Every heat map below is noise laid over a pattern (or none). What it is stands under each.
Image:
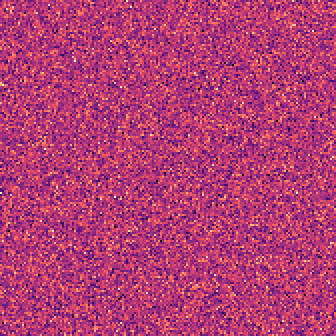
only noise
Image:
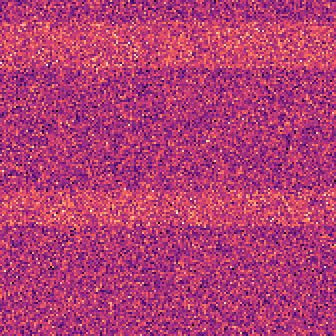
bands of rows
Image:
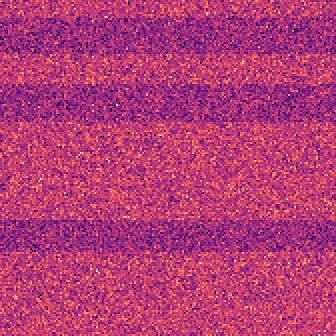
bands of rows
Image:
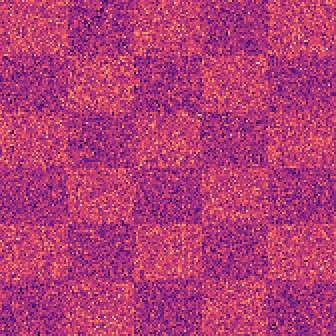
a checkerboard
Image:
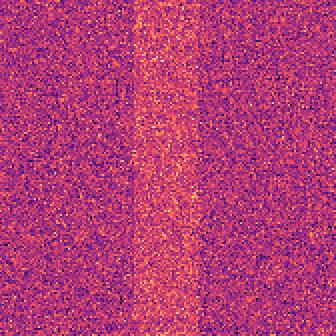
one band of columns
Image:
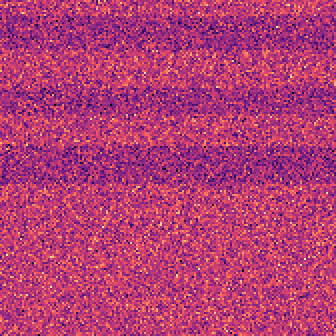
bands of rows
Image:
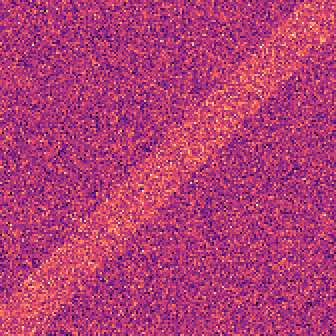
a diagonal band
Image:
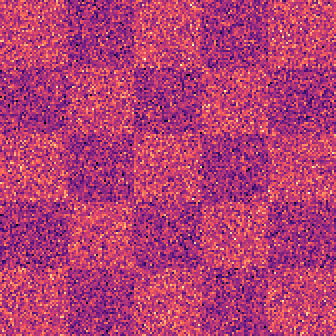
a checkerboard
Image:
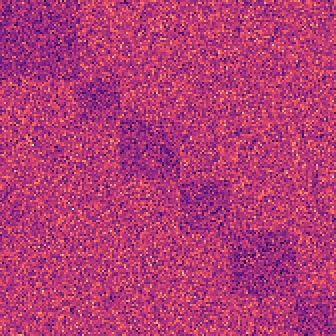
blocks along the diagonal
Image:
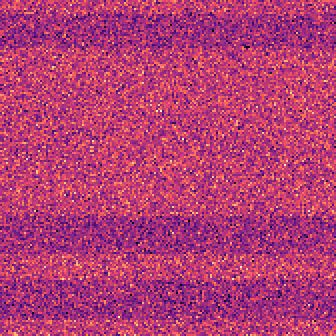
bands of rows
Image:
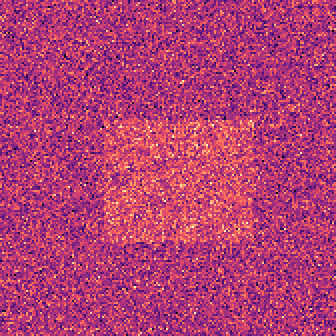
one block
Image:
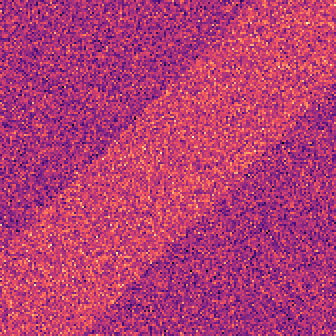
a diagonal band
